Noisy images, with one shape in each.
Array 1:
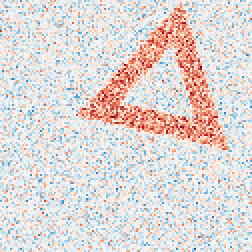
triangle frame
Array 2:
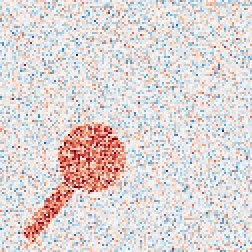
lollipop
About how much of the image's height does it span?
half
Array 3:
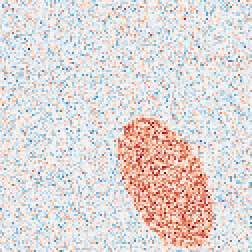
ellipse
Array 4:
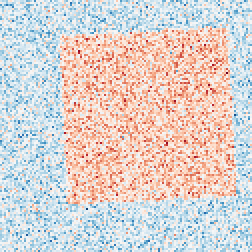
square
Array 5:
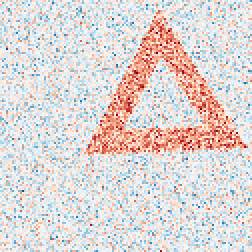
triangle frame
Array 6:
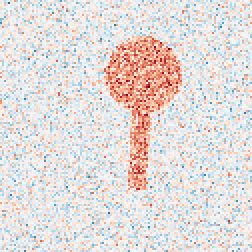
lollipop
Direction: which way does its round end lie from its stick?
up
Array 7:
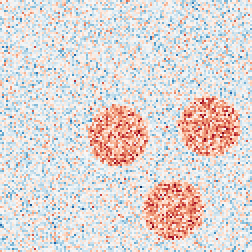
three dots
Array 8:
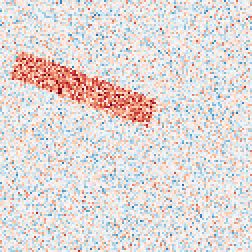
bar
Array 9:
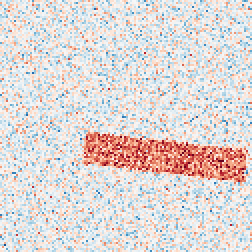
bar
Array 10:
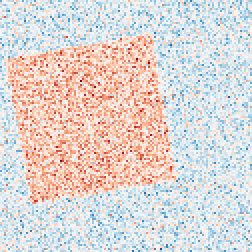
square
